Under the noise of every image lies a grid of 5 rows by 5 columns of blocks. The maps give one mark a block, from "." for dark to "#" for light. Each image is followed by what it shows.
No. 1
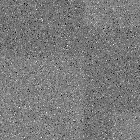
. . . # #
. . . . .
# # # . .
# # # . .
# # # . #
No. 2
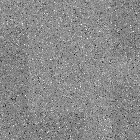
# # # # .
. # # # .
. # # # #
. # # # .
. . . # .
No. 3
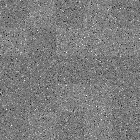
. # . # .
# . # # #
. . . . .
. . # # .
. # . # .
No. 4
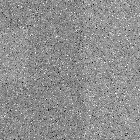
. . . # #
# . . # #
# . . # #
. . . # #
. . . # #
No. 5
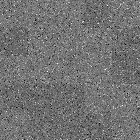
# # # . #
. # # # .
# # # # .
. . . # #
# . . . #
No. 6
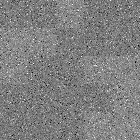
. . # . .
# # . . .
# . . # #
. . . . #
. . . # #
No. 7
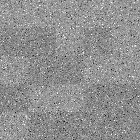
# # # # #
. . # . #
# . . # #
. # # . .
# . . . .
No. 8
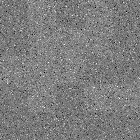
. # . # .
. # # # .
# # # . .
. # . # #
. . . . .
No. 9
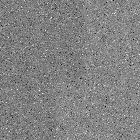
. . . # #
. . . # #
. . . # #
. . # # #
. . # # #
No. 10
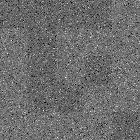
. . . . #
# . # # #
# . # . #
# . . # #
# # # # .
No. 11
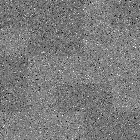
. . . # .
# . . # #
. # # # #
. # . . #
# # # . .
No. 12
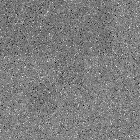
. . . . #
. . . . #
# # . # #
# . # # #
# # # # #
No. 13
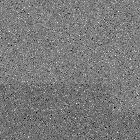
# # # # #
# # # # #
# # # # #
. . . . #
. . . . .
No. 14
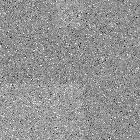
. . # . .
. . . . .
. . . . .
# # # . .
# # # . .
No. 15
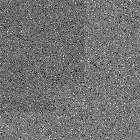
. . . # #
. . . # #
. . . # #
. . # # #
# # # # #
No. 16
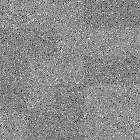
# # # . .
. . # # #
. # # . .
. # . # #
# . . # #
